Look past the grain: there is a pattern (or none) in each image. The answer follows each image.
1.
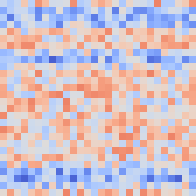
bands of rows
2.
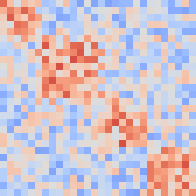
blocks along the diagonal
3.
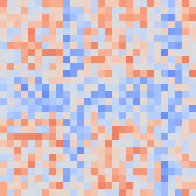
bands of rows crossing bands of columns
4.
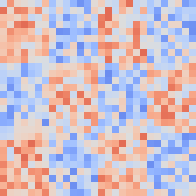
a checkerboard
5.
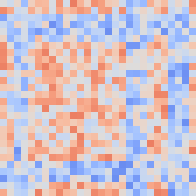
bands of rows crossing bands of columns
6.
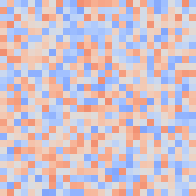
only noise
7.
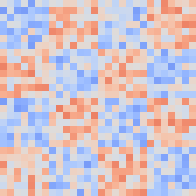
a checkerboard
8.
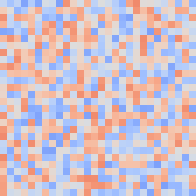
only noise
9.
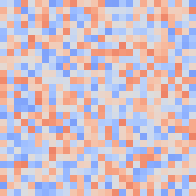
only noise
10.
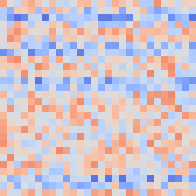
bands of rows
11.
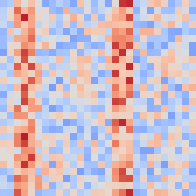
bands of columns
